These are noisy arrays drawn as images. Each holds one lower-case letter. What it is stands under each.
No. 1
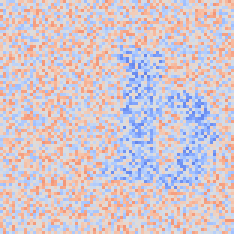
b
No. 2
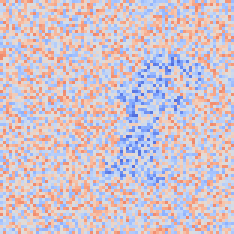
f
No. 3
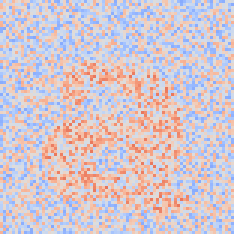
a
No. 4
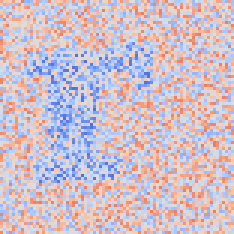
r
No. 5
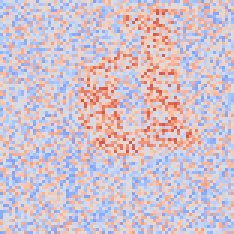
d
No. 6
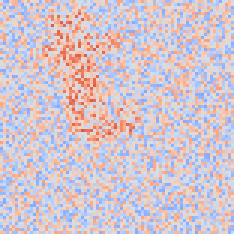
t
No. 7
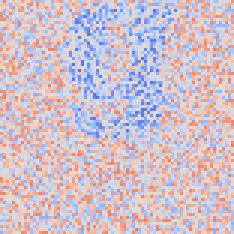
g
